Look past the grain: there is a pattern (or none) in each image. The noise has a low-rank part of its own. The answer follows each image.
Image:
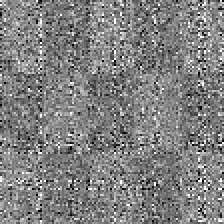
a checkerboard
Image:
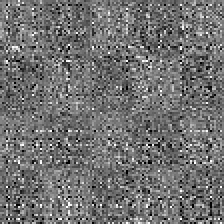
a checkerboard
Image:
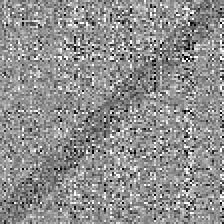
a diagonal band
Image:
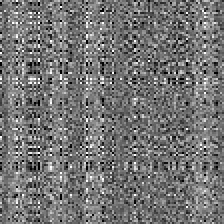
bands of columns
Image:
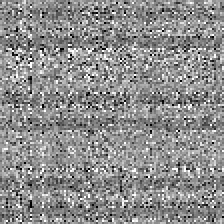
bands of rows
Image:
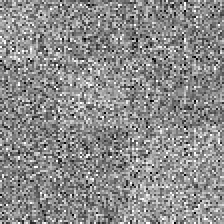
blocks along the diagonal
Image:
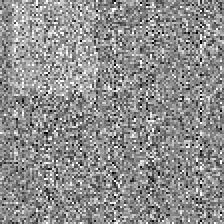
one block
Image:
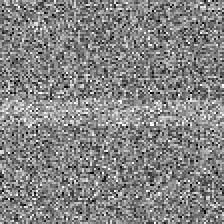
one band of rows
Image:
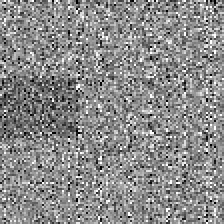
one block
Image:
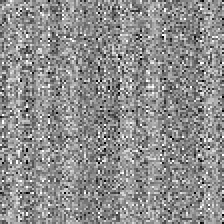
bands of columns
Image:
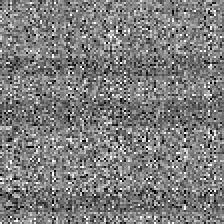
bands of rows
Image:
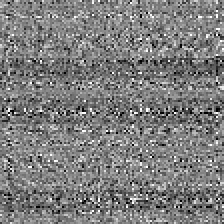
bands of rows
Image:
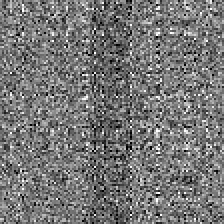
one band of columns
